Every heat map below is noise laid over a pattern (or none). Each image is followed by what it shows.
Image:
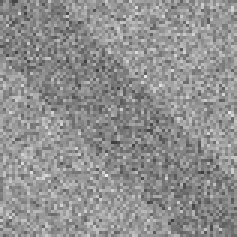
a diagonal band
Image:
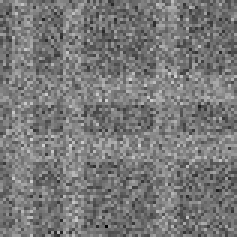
bands of rows crossing bands of columns
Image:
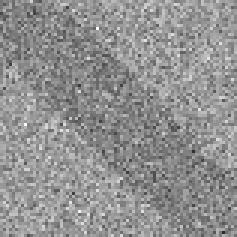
a diagonal band
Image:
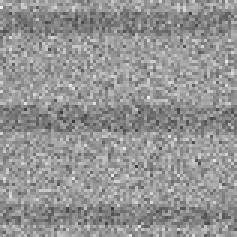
bands of rows
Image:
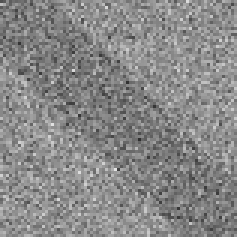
a diagonal band
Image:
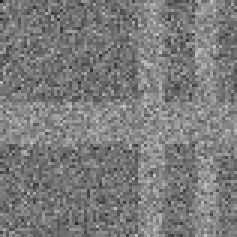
bands of rows crossing bands of columns
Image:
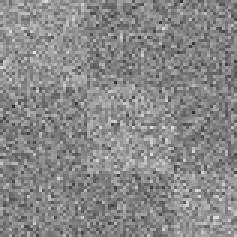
blocks along the diagonal
